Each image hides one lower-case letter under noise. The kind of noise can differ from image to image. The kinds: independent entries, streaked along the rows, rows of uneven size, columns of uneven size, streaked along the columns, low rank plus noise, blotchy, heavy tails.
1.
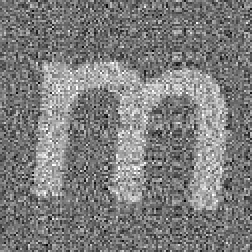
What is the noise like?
low rank plus noise
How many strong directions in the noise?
three or four
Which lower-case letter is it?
m
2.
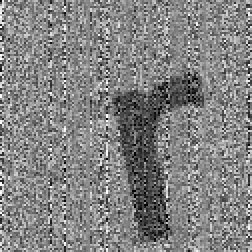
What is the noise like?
columns of uneven size
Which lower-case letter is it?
r
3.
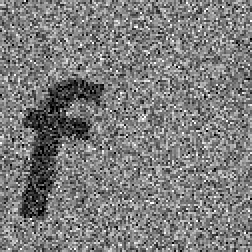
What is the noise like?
independent entries
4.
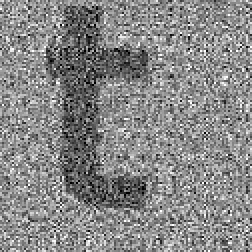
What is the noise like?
low rank plus noise
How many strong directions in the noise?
five to eight
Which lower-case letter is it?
t
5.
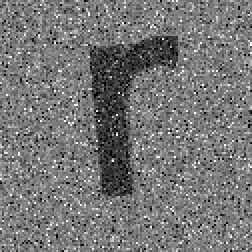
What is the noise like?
heavy tails
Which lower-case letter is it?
r
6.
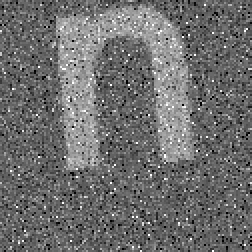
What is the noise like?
heavy tails
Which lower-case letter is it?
n
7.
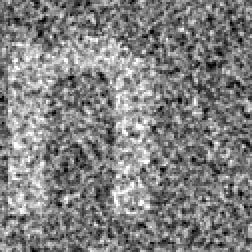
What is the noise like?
blotchy
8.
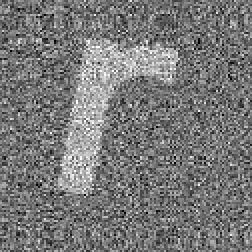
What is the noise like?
low rank plus noise
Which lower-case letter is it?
r
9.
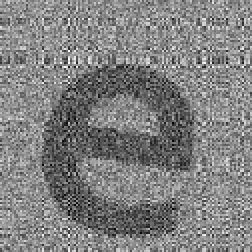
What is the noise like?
low rank plus noise
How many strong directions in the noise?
one
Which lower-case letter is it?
e
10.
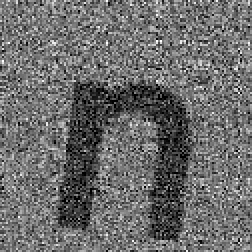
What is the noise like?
low rank plus noise
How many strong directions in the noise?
five to eight
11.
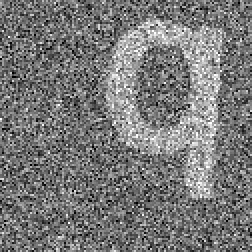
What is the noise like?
independent entries
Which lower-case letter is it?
q
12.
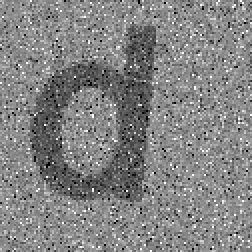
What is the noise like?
heavy tails
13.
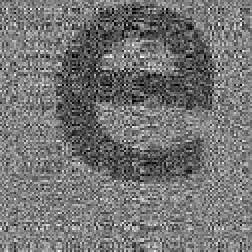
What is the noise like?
low rank plus noise
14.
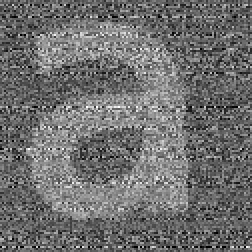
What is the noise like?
rows of uneven size
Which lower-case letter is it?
a
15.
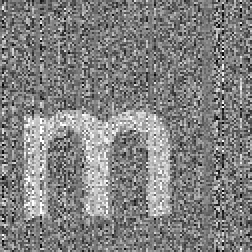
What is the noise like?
columns of uneven size
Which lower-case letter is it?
m
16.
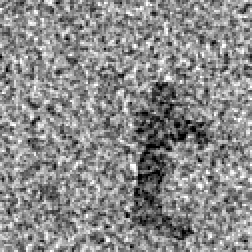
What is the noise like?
blotchy
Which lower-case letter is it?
t
